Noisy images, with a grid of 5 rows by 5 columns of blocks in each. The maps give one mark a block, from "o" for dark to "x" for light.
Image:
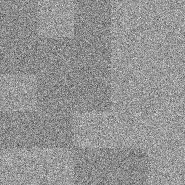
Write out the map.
o x o x x
o o o x x
x o o x x
o o x x x
x x o o x
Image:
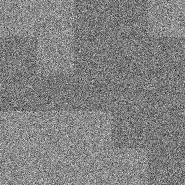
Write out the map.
x x o o x
o x o o o
o o o o o
x x x o o
x x x x o
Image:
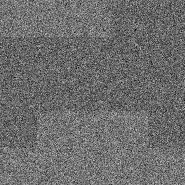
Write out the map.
x x x o o
o o o o o
o o o o o
o x x x o
x x x x x
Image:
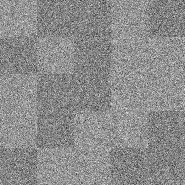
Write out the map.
x o o x o
o x o x x
x o o x x
x o x x o
o x x o o
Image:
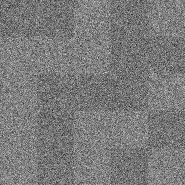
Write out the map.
o o x o x
x x x o o
x o o o x
x o x x o
x o x o x
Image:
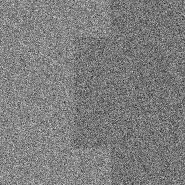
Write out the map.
x x x o o
x x o o o
x x o o o
x x o o o
x x x o o
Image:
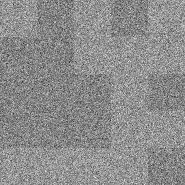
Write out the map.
x o x o x
o o x x x
o o o x o
o o o x x
x x x x o
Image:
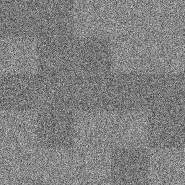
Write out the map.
o o x x x
x o o x x
o o o o o
x o x x o
x x x o x
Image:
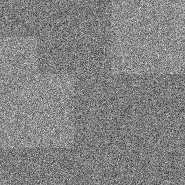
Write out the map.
o o o x x
x o o x x
x x o o o
x x o o o
o o o o o
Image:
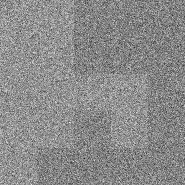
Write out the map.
x x o o o
x x o o o
x x x x o
x x o x o
x o o o o
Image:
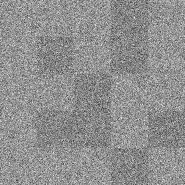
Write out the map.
x x x o x
x o x o x
x x o x x
x o o x o
x x x o x
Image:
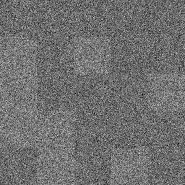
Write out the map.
o o o o o
x o x o o
x o o o x
x x o o o
o x o x o
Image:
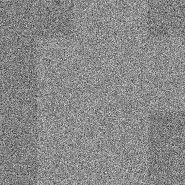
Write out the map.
o o x x o
o x x x x
o x x x x
o x x x o
o x x x o
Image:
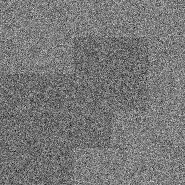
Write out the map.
x x x x x
x x o o x
o o o o x
o o o x x
o o x x x
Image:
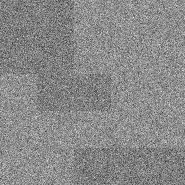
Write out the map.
o o x x x
o o x x x
x o o x x
x x x x x
x x o o o
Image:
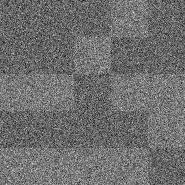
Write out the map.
o o o x o
o o x o o
x x o x x
o o o o x
x x x x o
